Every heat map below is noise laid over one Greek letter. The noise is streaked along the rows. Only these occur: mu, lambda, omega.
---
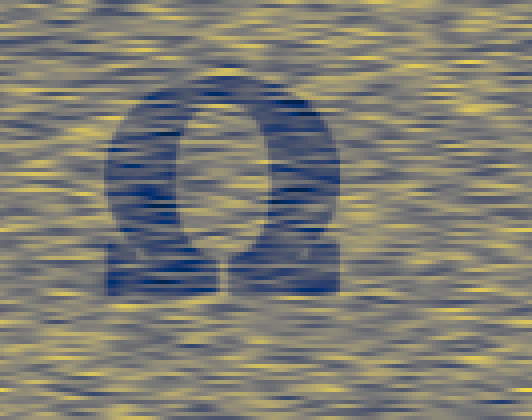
omega
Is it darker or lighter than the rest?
darker
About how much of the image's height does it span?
half
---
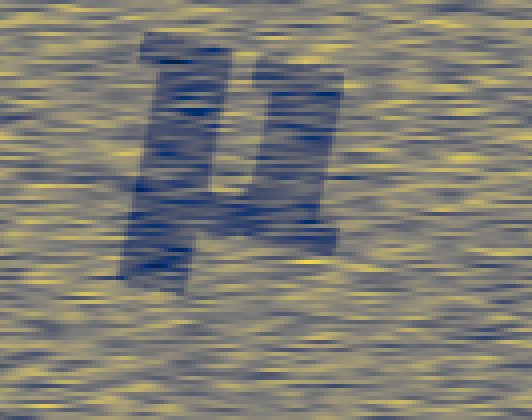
mu
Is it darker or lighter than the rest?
darker
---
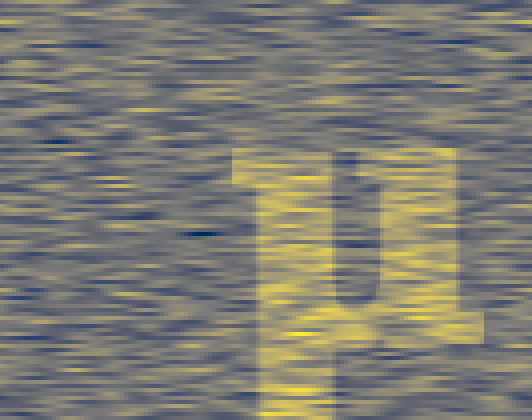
mu
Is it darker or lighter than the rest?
lighter
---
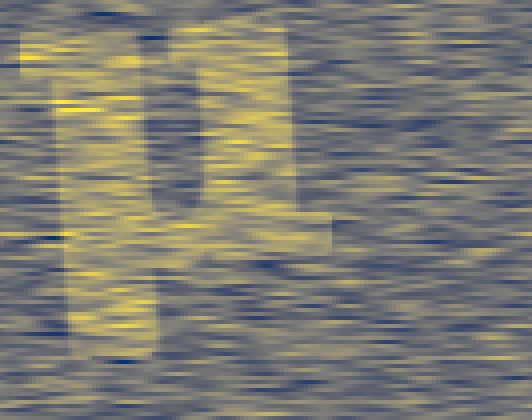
mu
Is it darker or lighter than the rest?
lighter
